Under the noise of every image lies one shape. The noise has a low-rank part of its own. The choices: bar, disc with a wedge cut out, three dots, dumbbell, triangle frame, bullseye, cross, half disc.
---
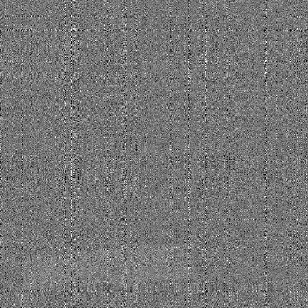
bar
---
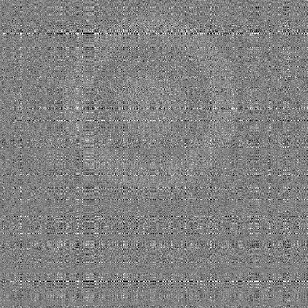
bullseye
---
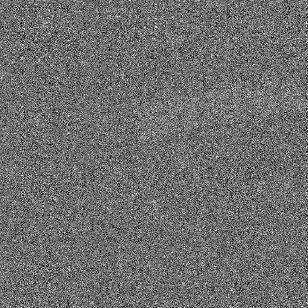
bar
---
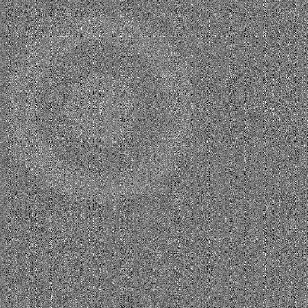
bullseye
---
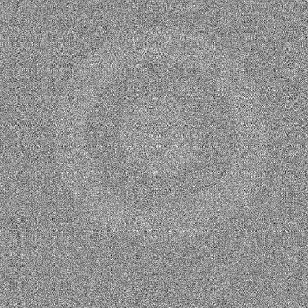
bullseye
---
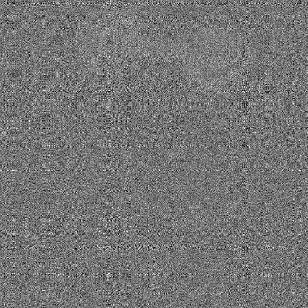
dumbbell
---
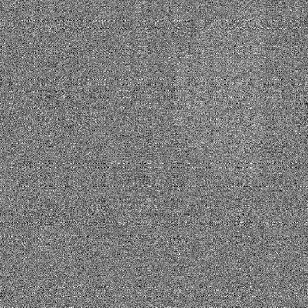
half disc
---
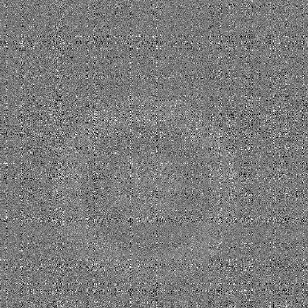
bullseye
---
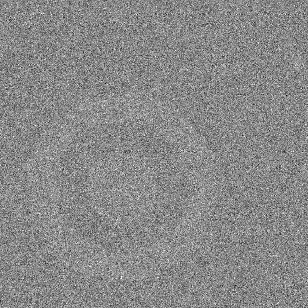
bullseye
